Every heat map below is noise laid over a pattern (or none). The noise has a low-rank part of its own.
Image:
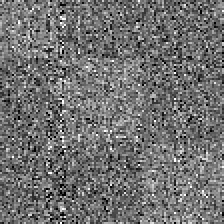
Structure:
blocks along the diagonal
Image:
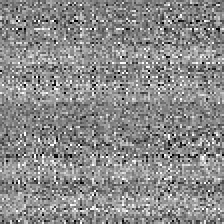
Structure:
bands of rows
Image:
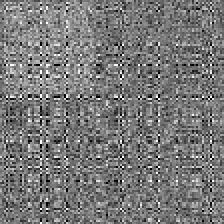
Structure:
one block
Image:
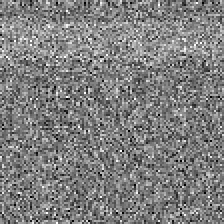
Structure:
one band of rows
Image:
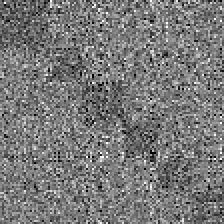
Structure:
blocks along the diagonal
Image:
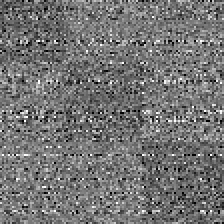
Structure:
blocks along the diagonal
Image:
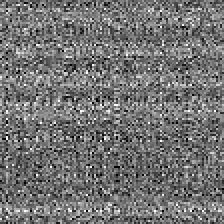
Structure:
bands of rows
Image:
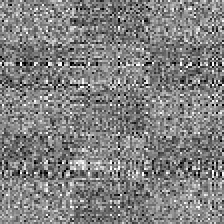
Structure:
a checkerboard
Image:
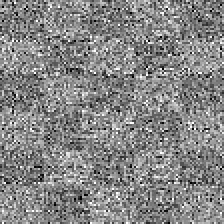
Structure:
a checkerboard
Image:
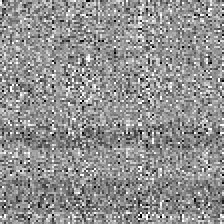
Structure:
bands of rows
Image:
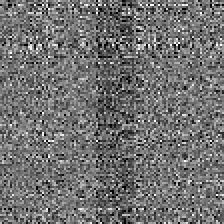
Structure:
one band of columns
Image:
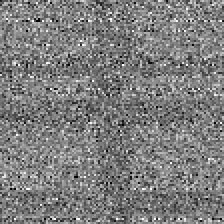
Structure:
bands of rows crossing bands of columns
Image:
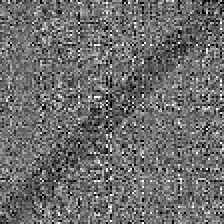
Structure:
a diagonal band
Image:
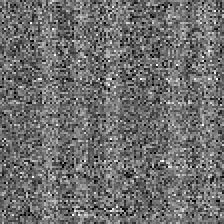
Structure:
bands of columns
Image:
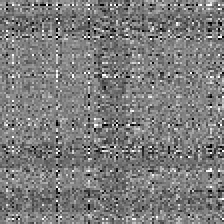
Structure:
bands of rows crossing bands of columns
